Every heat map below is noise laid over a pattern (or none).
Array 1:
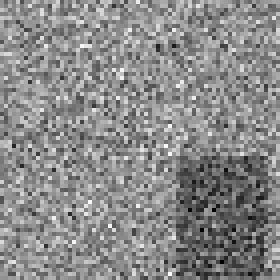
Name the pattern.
one block
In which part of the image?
bottom right
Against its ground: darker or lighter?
darker
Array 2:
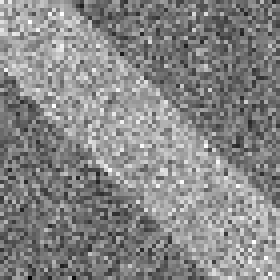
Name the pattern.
a diagonal band
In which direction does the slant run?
top left to bottom right
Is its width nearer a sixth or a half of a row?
a half
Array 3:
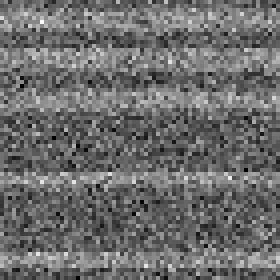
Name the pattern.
bands of rows
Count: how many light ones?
5
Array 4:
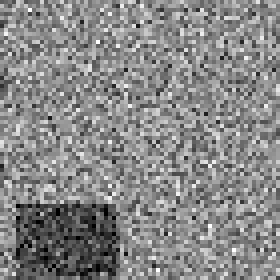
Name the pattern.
one block
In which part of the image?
bottom left
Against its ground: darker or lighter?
darker
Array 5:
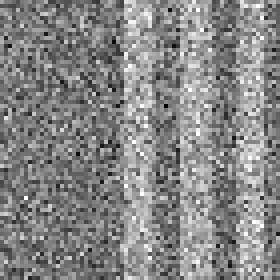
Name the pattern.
bands of columns
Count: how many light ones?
3
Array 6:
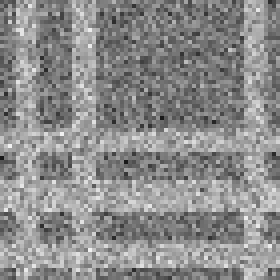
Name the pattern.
bands of rows crossing bands of columns
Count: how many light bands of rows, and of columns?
3 and 3
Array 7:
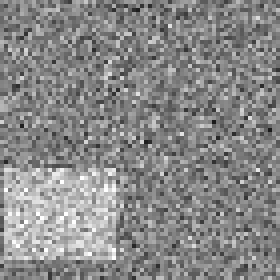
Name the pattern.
one block
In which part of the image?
bottom left
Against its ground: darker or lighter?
lighter
